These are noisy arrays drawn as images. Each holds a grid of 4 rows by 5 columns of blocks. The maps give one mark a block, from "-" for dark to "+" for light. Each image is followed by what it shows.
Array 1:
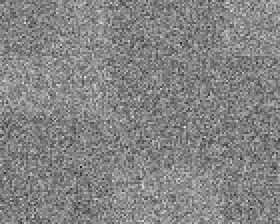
- + - - +
+ + - - -
- - - - -
- - + + -
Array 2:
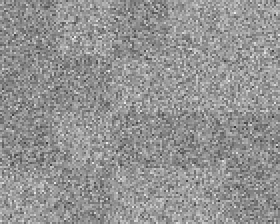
- + - + +
- - + + +
- + - - -
+ - + + -
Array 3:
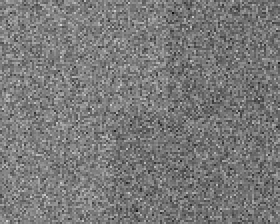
+ + + - -
+ + + - -
+ + - - -
+ + - - -
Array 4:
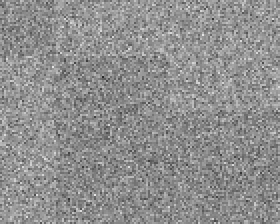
- + + + +
+ - - + +
+ - - - -
+ - - - -
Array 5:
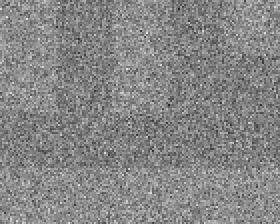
+ - + - +
+ - + - -
- - - - -
+ + + + +
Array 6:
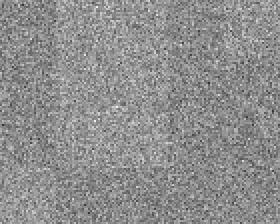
- + + - +
- + + - -
- + + - -
+ - - - -
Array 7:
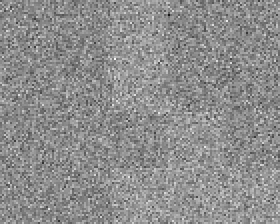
- - + - -
- - + - -
- - - + -
- - + + +
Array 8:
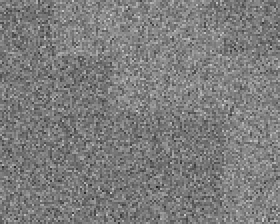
- + + + -
- - + + +
- - - - +
- - - - +
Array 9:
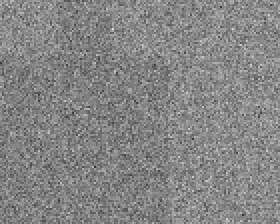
+ - + + +
- - - + +
- - - + +
- - - + +
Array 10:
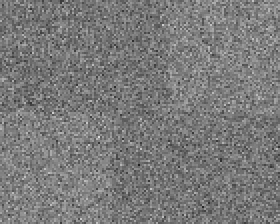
- - - + +
- - - + +
+ + - - -
+ + - - -
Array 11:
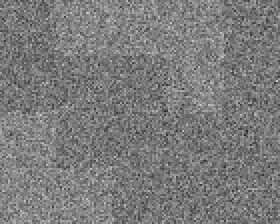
- + + + -
- - - + -
+ - - - -
+ + - - -
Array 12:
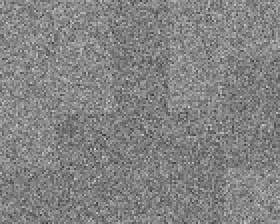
+ + - + +
+ + - + -
+ - - - -
- - - - +
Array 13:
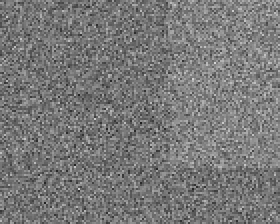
- - - + +
- - - + +
- - - + +
- - - - -
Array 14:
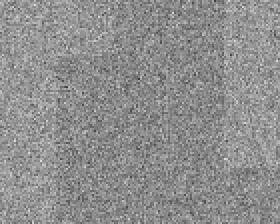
+ + - - +
+ - - - +
+ - - - +
+ - - - -
